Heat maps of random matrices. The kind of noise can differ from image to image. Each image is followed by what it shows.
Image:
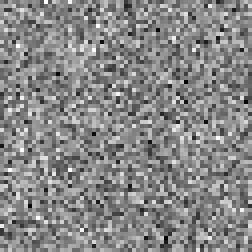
independent entries
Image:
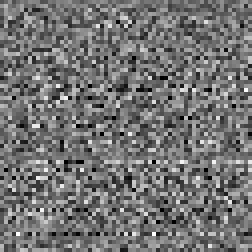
rows of uneven size
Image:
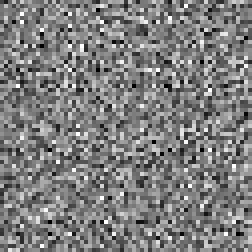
low rank plus noise
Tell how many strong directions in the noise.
five to eight
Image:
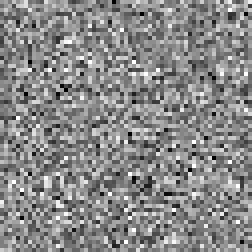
low rank plus noise
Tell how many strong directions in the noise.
three or four
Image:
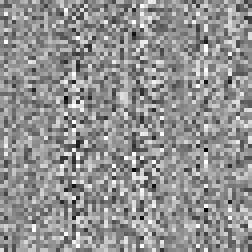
columns of uneven size
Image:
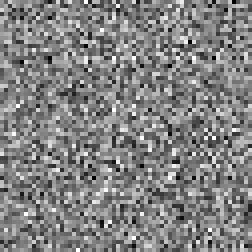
low rank plus noise
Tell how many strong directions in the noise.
one
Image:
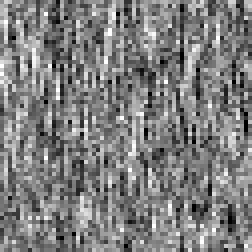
streaked along the columns
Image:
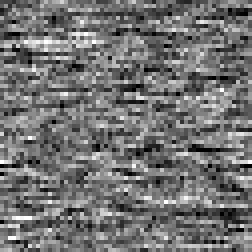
streaked along the rows
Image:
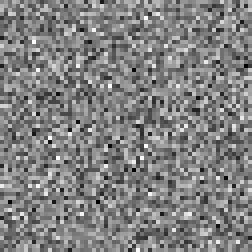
independent entries
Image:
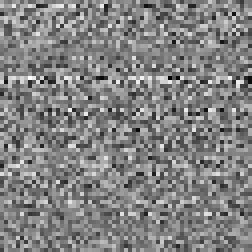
rows of uneven size
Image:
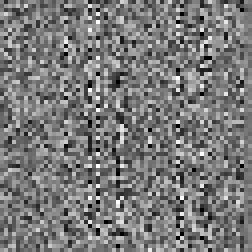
columns of uneven size
